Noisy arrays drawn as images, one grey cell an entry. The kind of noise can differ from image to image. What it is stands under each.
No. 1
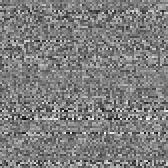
rows of uneven size
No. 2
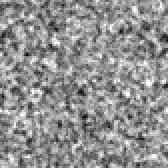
blotchy
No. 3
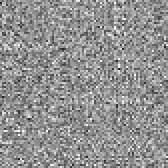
low rank plus noise
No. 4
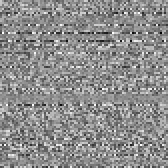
rows of uneven size
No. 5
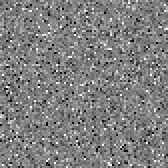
heavy tails
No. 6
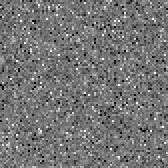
heavy tails
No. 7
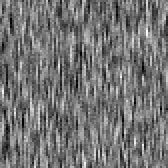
streaked along the columns
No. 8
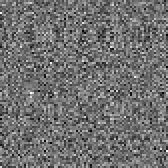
low rank plus noise
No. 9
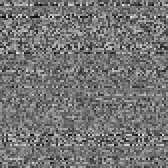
rows of uneven size
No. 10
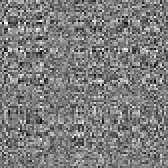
low rank plus noise
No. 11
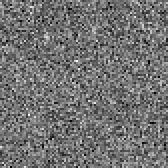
independent entries
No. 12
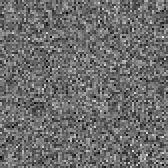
low rank plus noise
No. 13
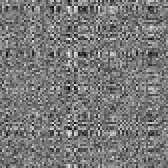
low rank plus noise
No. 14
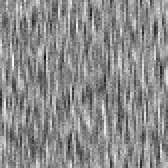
streaked along the columns
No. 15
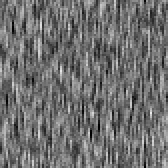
streaked along the columns
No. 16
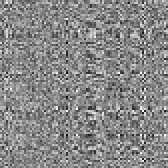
low rank plus noise
